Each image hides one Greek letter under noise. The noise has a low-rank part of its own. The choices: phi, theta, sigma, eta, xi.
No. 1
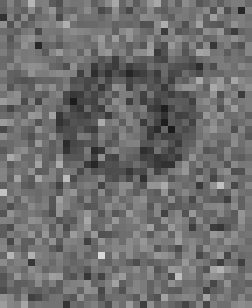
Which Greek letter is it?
sigma
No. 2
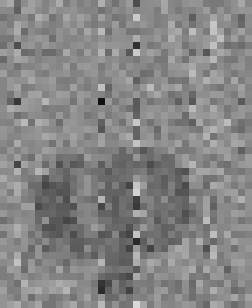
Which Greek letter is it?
phi
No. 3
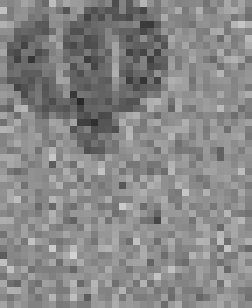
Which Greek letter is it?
phi
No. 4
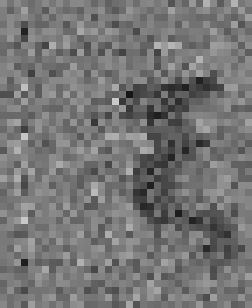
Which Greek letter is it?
xi
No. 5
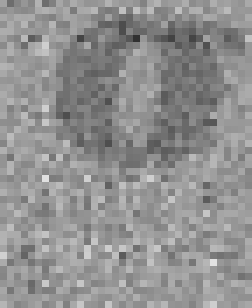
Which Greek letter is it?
sigma
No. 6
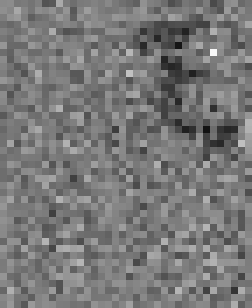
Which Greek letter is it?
xi
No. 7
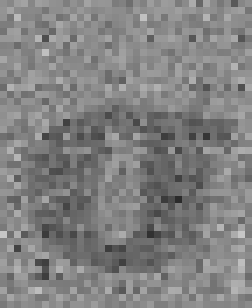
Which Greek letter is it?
sigma
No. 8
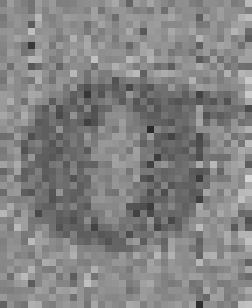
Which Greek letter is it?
sigma
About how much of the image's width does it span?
nearly all
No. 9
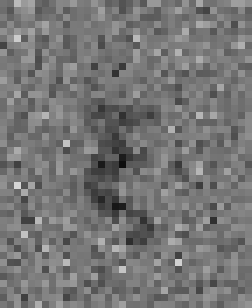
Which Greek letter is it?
xi
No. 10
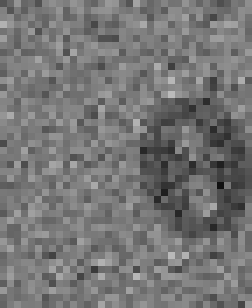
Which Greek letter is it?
theta
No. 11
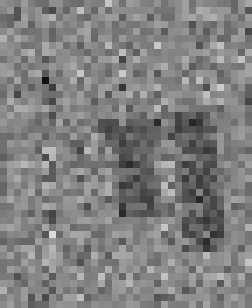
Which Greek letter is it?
eta
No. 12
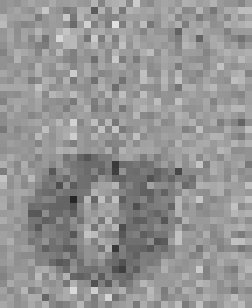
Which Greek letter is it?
sigma
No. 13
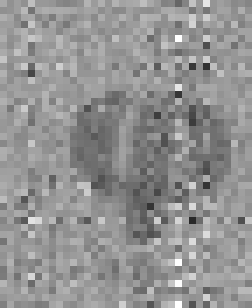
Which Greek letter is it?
phi
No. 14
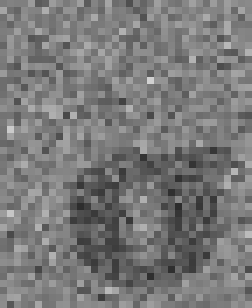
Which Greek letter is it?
sigma
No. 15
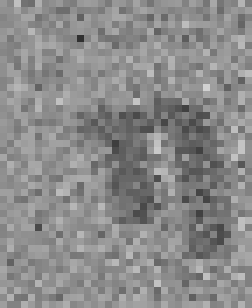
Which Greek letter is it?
eta
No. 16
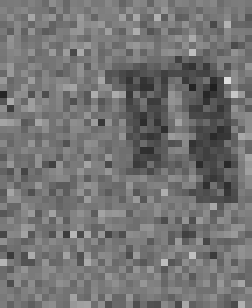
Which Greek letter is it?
eta
